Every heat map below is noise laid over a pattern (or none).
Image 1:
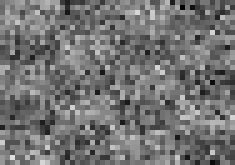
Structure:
a checkerboard
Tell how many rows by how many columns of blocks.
5 by 4
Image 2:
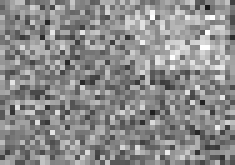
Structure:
one block
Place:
top right
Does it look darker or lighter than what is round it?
lighter
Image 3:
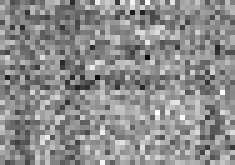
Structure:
bands of rows crossing bands of columns
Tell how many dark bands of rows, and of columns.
3 and 3
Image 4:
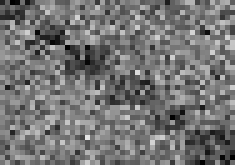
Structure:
blocks along the diagonal
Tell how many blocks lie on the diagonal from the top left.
6
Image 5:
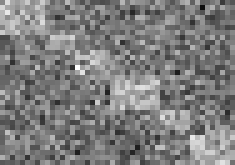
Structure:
blocks along the diagonal
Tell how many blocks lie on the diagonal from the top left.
6
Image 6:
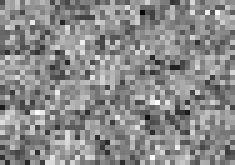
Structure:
a checkerboard
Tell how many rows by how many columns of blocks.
6 by 5
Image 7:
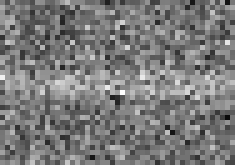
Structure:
one band of rows
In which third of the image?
middle
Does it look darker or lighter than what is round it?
lighter
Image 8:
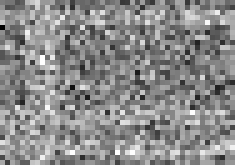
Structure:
bands of rows crossing bands of columns
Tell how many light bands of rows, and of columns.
3 and 1
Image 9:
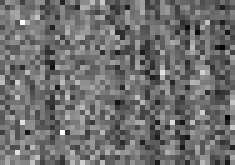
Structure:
bands of columns
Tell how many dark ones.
5
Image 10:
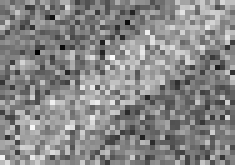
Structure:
a diagonal band
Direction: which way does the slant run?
bottom left to top right
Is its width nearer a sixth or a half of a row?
a half
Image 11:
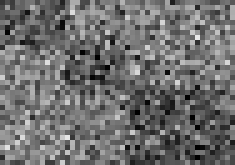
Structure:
blocks along the diagonal
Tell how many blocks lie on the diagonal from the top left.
3
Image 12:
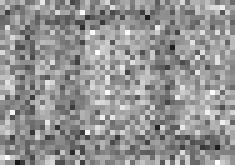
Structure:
bands of rows crossing bands of columns
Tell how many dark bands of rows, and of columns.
2 and 3
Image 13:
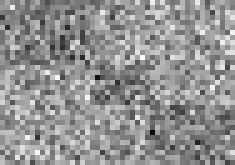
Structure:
blocks along the diagonal
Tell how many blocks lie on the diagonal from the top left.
3
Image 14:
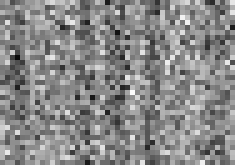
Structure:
bands of columns
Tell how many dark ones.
5
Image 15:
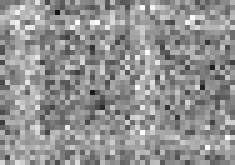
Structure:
bands of rows crossing bands of columns
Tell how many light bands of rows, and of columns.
2 and 2
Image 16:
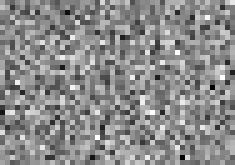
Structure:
only noise
